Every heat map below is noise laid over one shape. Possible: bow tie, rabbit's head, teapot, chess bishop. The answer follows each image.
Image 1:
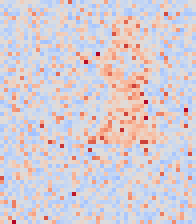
red chess bishop
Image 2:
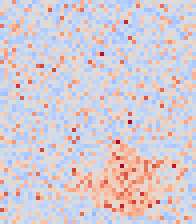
red teapot
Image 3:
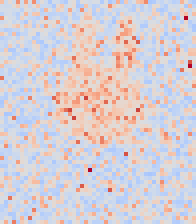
red rabbit's head
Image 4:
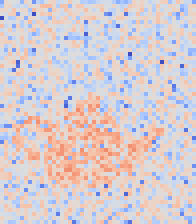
red teapot
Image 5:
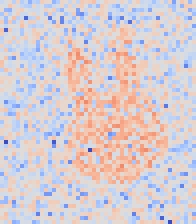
red rabbit's head
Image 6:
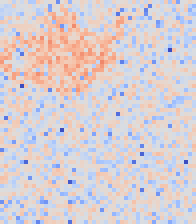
red teapot
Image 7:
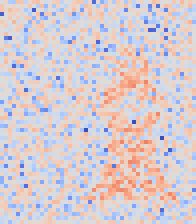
red chess bishop
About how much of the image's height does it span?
two thirds
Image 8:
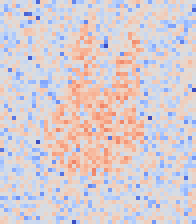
red rabbit's head
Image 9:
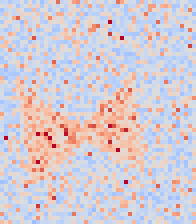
red bow tie
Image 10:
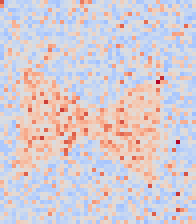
red bow tie
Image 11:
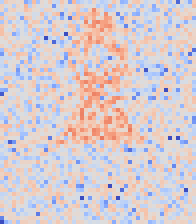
red chess bishop
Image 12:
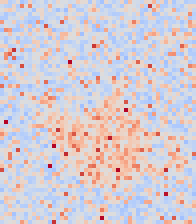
red teapot
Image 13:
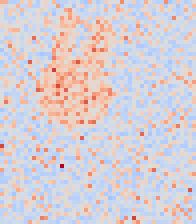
red rabbit's head
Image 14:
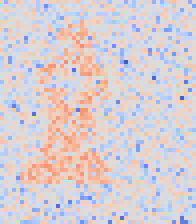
red chess bishop
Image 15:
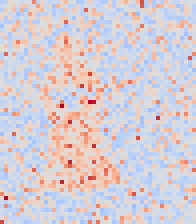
red chess bishop
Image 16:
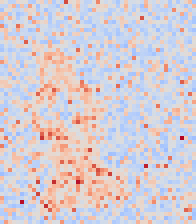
red chess bishop
